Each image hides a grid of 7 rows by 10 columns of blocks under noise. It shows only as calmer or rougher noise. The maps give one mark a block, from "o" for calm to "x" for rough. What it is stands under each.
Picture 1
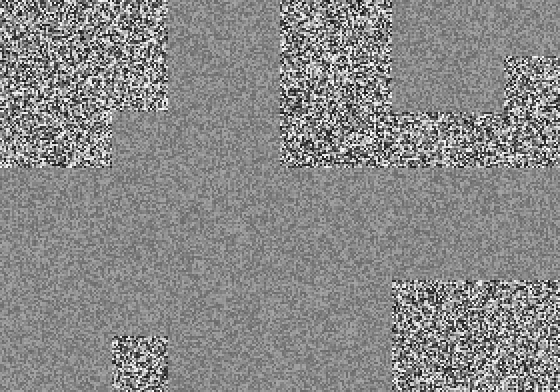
x x x o o x x o o o
x x x o o x x o o x
x x o o o x x x x x
o o o o o o o o o o
o o o o o o o o o o
o o o o o o o x x x
o o x o o o o x x x
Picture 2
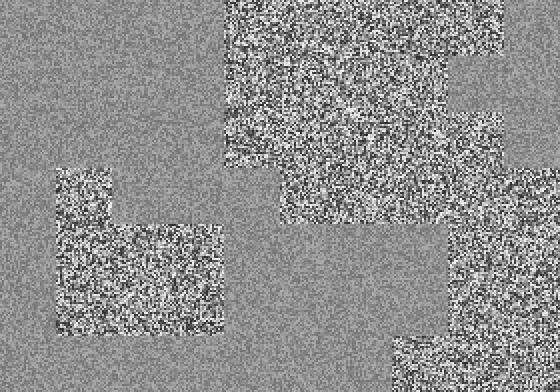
o o o o x x x x x o
o o o o x x x x o o
o o o o x x x x x o
o x o o o x x x x x
o x x x o o o o x x
o x x x o o o o x x
o o o o o o o x x x
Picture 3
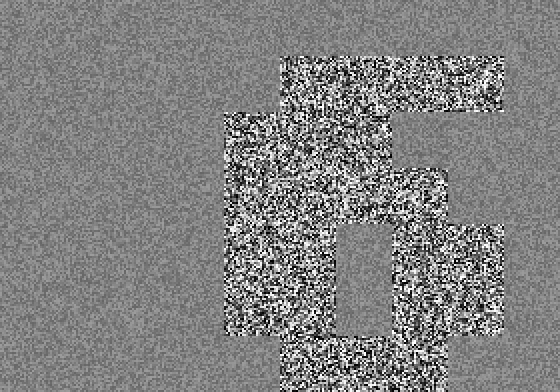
o o o o o o o o o o
o o o o o x x x x o
o o o o x x x o o o
o o o o x x x x o o
o o o o x x o x x o
o o o o x x o x x o
o o o o o x x x o o
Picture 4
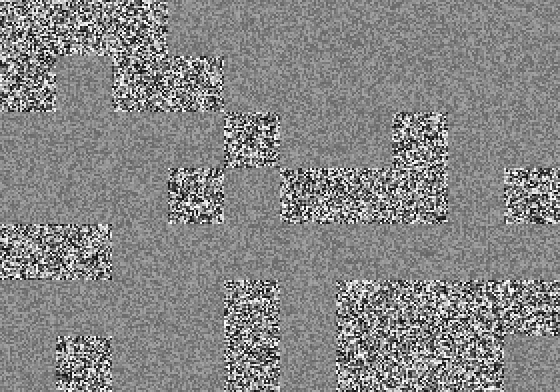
x x x o o o o o o o
x o x x o o o o o o
o o o o x o o x o o
o o o x o x x x o x
x x o o o o o o o o
o o o o x o x x x x
o x o o x o x x x o
